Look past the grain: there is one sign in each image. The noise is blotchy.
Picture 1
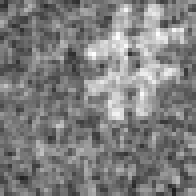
hash sign
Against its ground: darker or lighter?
lighter
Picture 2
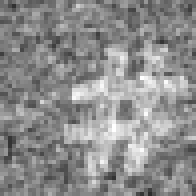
hash sign
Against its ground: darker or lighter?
lighter
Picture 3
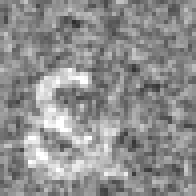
ampersand
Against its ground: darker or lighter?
lighter
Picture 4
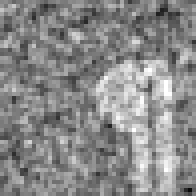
pilcrow
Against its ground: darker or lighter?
lighter
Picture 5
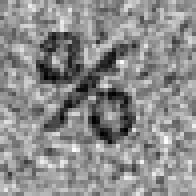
percent sign
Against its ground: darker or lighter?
darker
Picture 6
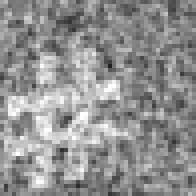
hash sign
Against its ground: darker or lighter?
lighter
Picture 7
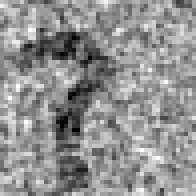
question mark
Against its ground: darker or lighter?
darker
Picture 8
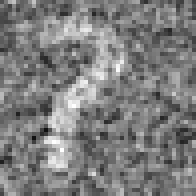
question mark
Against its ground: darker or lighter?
lighter
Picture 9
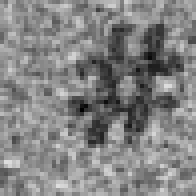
hash sign
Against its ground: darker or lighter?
darker
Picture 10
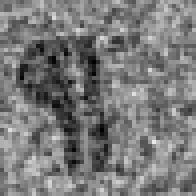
pilcrow
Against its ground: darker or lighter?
darker
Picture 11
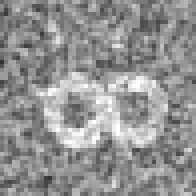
infinity sign
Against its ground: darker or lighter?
lighter
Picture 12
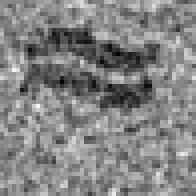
approximately sign
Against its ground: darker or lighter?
darker
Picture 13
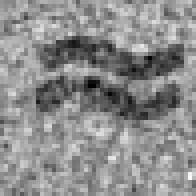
approximately sign
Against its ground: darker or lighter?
darker
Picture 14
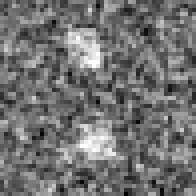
colon
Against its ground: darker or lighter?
lighter
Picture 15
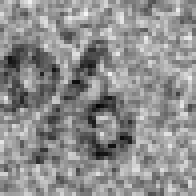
percent sign
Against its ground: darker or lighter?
darker
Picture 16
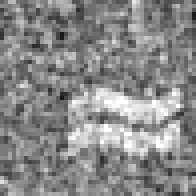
approximately sign
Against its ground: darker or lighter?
lighter
